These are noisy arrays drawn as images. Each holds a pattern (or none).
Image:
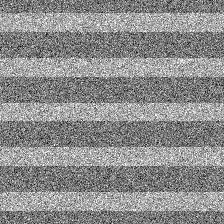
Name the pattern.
horizontal stripes
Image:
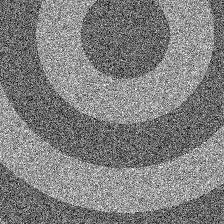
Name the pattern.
rings round one point
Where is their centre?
top middle
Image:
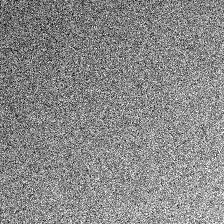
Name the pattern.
a smooth slope
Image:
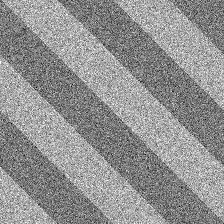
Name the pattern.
diagonal stripes
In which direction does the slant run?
top left to bottom right
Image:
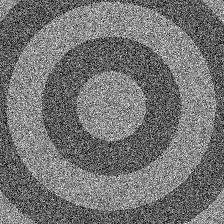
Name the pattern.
rings round one point
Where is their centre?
centre
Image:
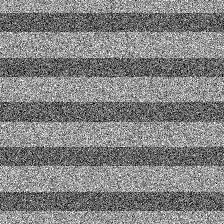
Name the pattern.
horizontal stripes
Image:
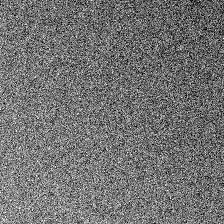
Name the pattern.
a smooth slope
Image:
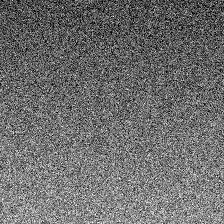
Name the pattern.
a smooth slope
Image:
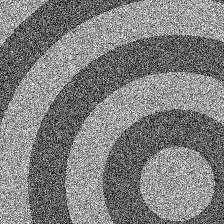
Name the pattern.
rings round one point
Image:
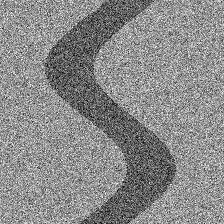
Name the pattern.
a wavy band
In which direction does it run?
top to bottom
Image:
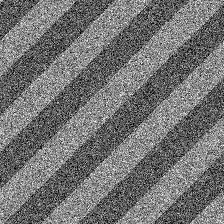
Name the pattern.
diagonal stripes
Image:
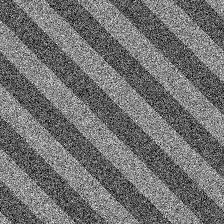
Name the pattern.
diagonal stripes
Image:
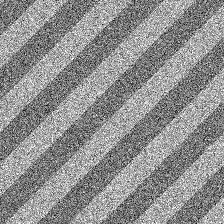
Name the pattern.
diagonal stripes
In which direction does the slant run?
bottom left to top right
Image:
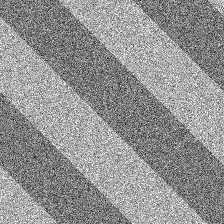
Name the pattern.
diagonal stripes
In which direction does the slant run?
top left to bottom right
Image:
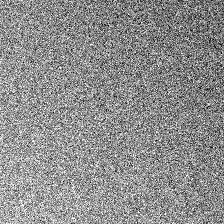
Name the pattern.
a smooth slope
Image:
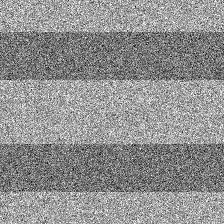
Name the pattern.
horizontal stripes
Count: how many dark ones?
2
